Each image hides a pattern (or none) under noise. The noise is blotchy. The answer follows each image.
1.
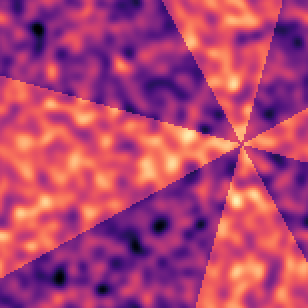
spokes from one point
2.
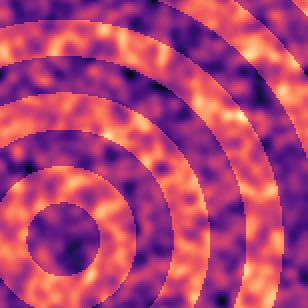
rings round one point
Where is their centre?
bottom left
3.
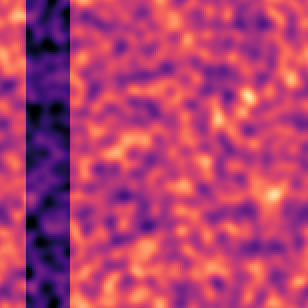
one vertical stripe
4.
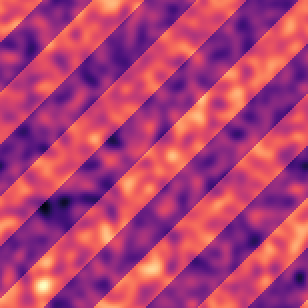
diagonal stripes
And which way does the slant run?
bottom left to top right
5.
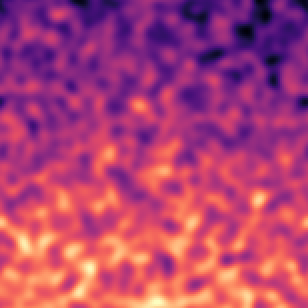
a smooth slope
